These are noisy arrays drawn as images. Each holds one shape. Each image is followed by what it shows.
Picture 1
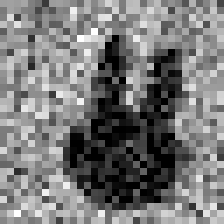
rabbit's head
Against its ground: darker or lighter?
darker
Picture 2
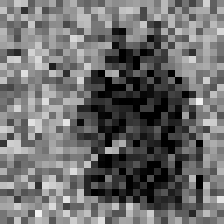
chess knight
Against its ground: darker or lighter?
darker
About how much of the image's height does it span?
nearly all
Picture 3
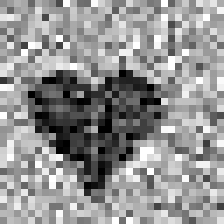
heart
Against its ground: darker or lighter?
darker
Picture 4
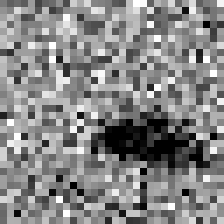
umbrella
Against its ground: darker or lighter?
darker
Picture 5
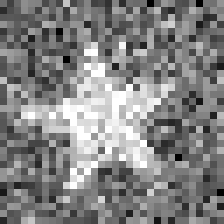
star
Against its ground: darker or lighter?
lighter
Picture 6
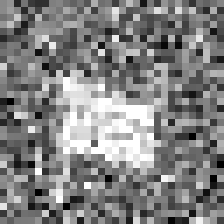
flag
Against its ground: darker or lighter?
lighter
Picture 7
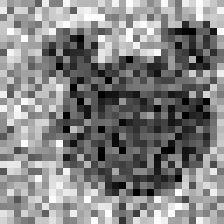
bear's head
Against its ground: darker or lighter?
darker
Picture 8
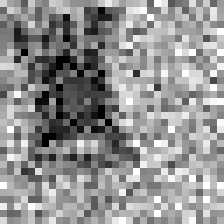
chess rook
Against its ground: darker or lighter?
darker
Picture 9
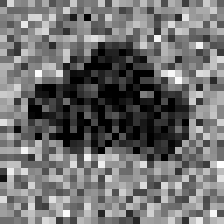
cloud
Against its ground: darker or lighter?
darker
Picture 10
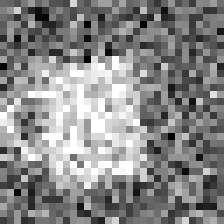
cup
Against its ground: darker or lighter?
lighter
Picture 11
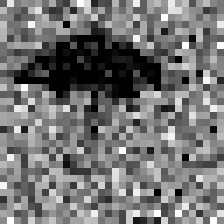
umbrella
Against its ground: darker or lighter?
darker
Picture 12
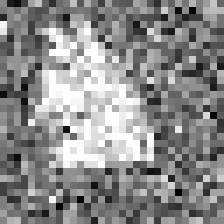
chess knight
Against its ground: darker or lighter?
lighter
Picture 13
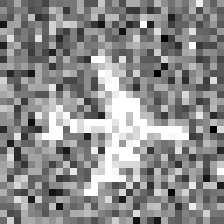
airplane
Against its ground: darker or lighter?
lighter
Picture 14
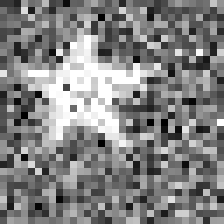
star
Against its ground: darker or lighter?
lighter
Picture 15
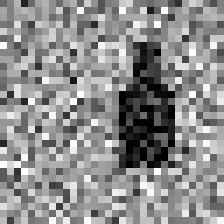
bottle
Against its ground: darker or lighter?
darker
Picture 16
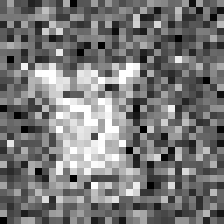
chess rook
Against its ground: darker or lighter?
lighter
